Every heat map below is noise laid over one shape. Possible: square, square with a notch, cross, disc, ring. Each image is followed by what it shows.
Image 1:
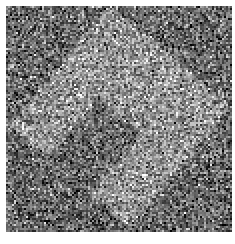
square with a notch
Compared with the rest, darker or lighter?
lighter
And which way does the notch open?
down and left
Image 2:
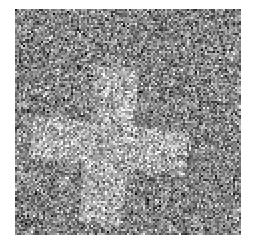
cross
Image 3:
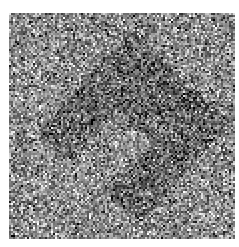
square with a notch
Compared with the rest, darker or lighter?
darker
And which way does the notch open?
down and left
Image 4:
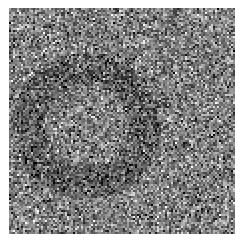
ring
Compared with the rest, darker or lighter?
darker
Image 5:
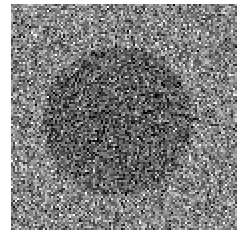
disc
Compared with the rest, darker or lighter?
darker
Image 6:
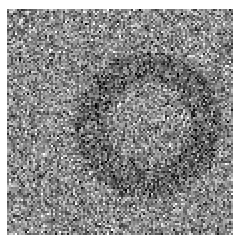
ring
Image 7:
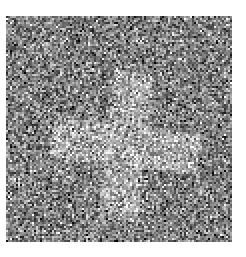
cross
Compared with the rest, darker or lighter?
lighter
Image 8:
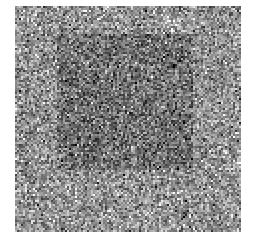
square
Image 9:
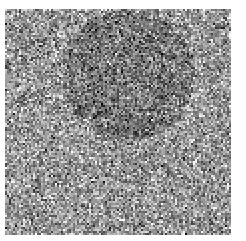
disc
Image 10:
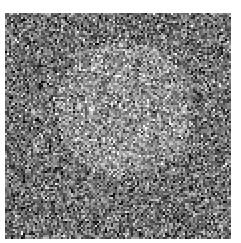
disc
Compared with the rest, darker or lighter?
lighter
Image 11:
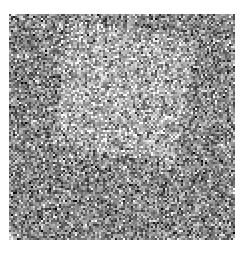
square
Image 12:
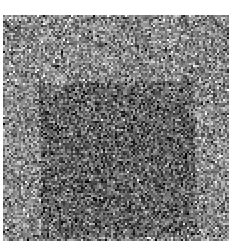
square
